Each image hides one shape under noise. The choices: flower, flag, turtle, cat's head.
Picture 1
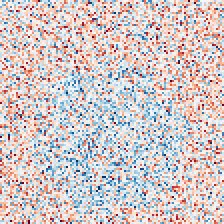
flower
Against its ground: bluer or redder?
bluer
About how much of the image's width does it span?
two thirds
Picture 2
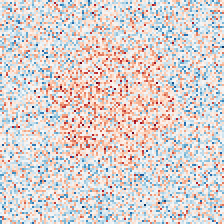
flower
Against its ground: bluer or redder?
redder
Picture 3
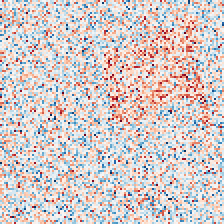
flag
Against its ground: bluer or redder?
redder
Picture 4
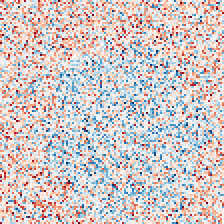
flower
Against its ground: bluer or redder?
bluer
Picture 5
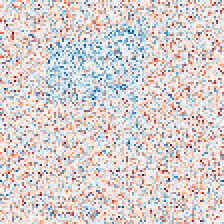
flag
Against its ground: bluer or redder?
bluer
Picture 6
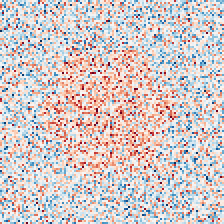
flower
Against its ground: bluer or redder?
redder
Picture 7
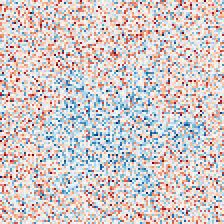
turtle
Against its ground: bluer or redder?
bluer
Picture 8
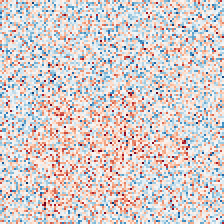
turtle
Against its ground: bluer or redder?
redder
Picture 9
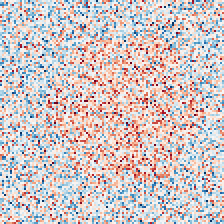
flower
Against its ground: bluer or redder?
redder
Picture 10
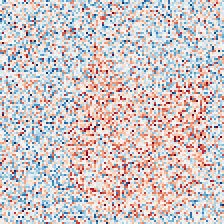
cat's head
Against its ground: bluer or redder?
redder
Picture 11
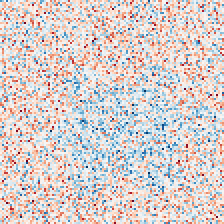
turtle
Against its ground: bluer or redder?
bluer
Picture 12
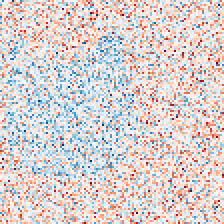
cat's head
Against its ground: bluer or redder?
bluer
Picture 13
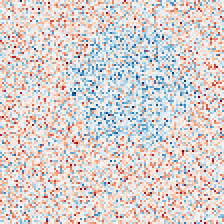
flower
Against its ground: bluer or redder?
bluer
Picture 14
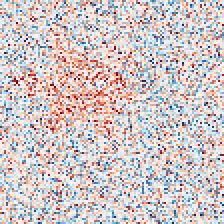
turtle
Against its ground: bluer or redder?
redder
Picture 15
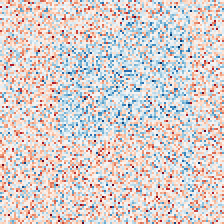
flag
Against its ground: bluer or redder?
bluer
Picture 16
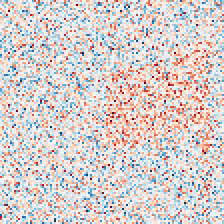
flag
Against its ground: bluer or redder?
redder
